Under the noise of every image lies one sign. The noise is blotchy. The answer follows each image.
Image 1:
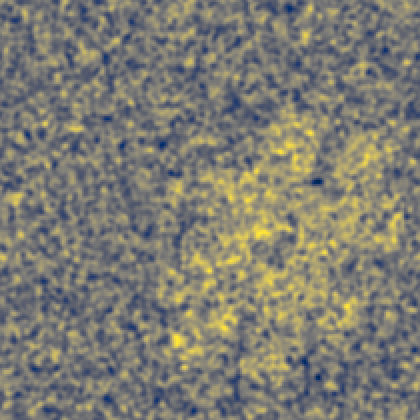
hash sign
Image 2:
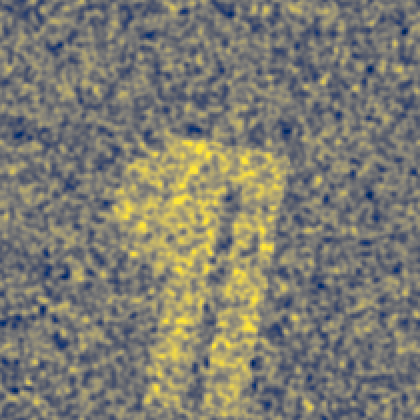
pilcrow
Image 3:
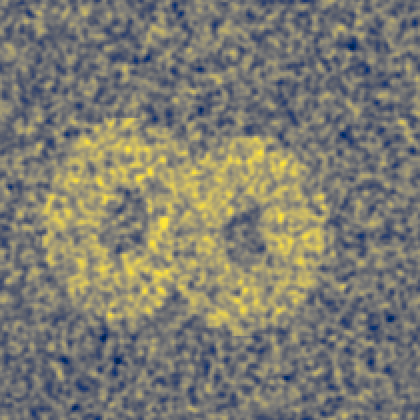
infinity sign
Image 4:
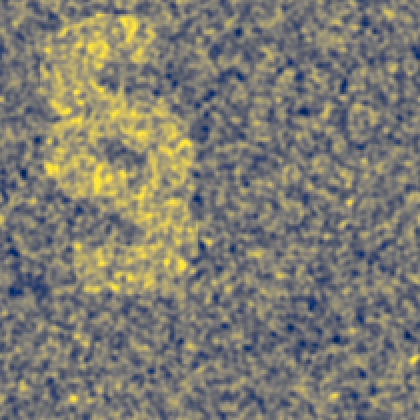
section sign
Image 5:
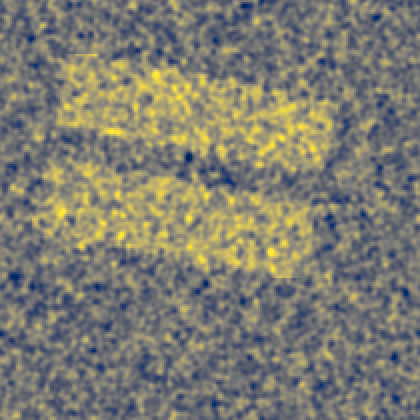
equals sign
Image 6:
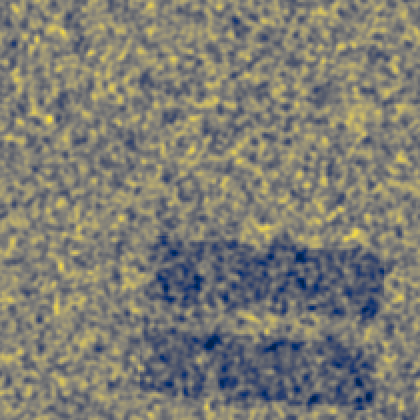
equals sign
